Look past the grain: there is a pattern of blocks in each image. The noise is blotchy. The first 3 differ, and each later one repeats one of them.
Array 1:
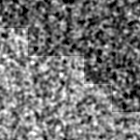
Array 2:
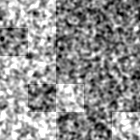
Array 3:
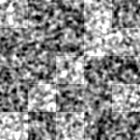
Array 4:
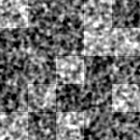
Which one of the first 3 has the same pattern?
3
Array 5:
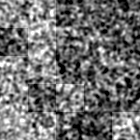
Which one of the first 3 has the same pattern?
2
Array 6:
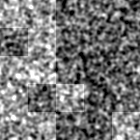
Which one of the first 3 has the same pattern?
2
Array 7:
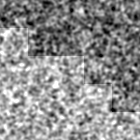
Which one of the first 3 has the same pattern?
1
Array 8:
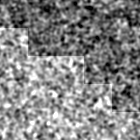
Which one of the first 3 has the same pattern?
1
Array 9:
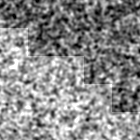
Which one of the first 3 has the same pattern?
1
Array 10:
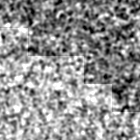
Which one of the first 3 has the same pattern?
1
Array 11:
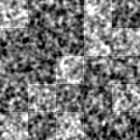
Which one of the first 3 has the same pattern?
3
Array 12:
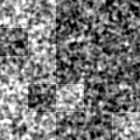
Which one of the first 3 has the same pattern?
2
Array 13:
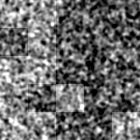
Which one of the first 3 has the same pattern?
2
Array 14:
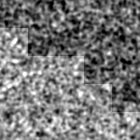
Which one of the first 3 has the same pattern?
1
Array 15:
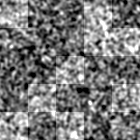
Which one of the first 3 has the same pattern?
3
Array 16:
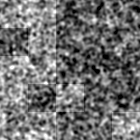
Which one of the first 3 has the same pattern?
2
